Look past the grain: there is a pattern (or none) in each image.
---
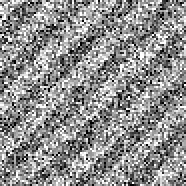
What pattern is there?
diagonal stripes
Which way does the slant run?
bottom left to top right
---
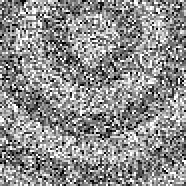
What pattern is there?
rings round one point
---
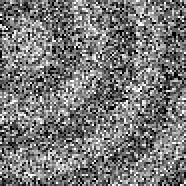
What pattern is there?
rings round one point
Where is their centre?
top left
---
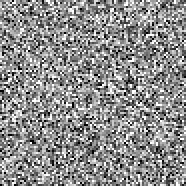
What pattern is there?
only noise
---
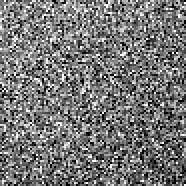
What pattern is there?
a smooth slope
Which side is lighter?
top left
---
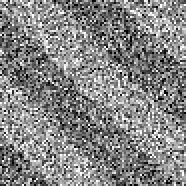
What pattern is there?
diagonal stripes
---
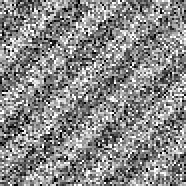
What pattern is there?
diagonal stripes
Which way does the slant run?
bottom left to top right
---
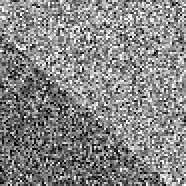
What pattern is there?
a sharp edge
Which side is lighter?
top right
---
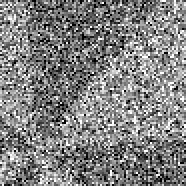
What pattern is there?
spokes from one point
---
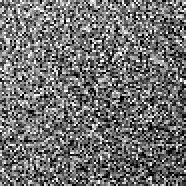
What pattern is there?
a smooth slope
